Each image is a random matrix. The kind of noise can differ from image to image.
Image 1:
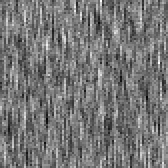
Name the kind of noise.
streaked along the columns
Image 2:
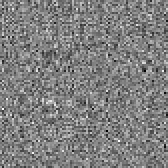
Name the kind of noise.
low rank plus noise
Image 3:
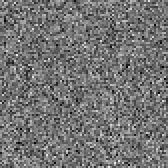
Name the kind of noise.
independent entries
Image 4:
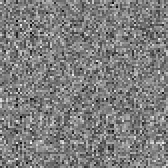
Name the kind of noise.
low rank plus noise
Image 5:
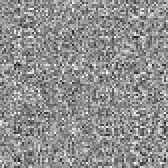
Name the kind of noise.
low rank plus noise
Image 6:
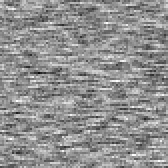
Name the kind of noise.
streaked along the rows
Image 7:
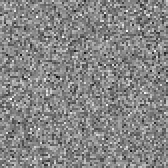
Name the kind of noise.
independent entries
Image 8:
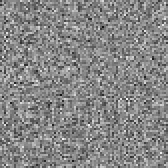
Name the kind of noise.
low rank plus noise
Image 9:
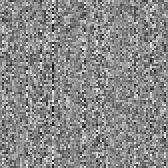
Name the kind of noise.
columns of uneven size
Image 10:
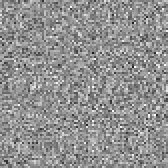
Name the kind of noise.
low rank plus noise
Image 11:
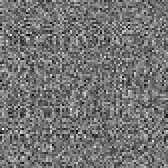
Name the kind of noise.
low rank plus noise
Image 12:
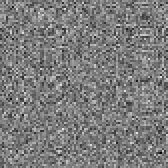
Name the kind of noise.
low rank plus noise
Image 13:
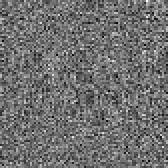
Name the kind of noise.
low rank plus noise
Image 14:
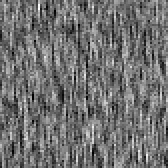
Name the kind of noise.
streaked along the columns
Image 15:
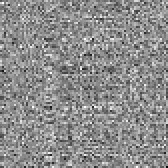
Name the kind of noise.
low rank plus noise
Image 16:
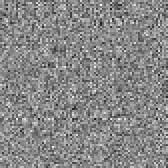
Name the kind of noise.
low rank plus noise
